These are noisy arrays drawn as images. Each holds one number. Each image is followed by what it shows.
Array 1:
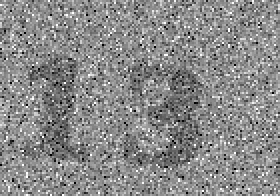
13
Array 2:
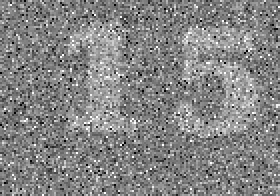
15
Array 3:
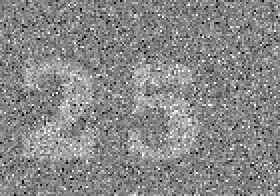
25
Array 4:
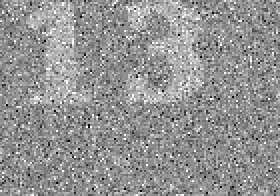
13
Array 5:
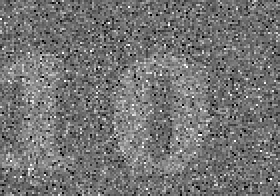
10
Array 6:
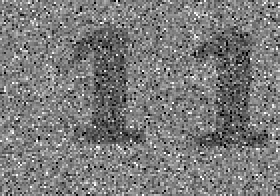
11
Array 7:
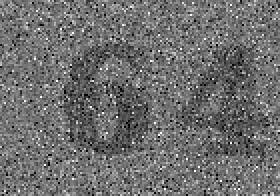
64
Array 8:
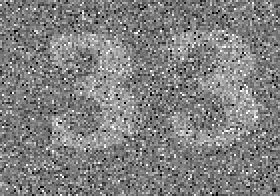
33
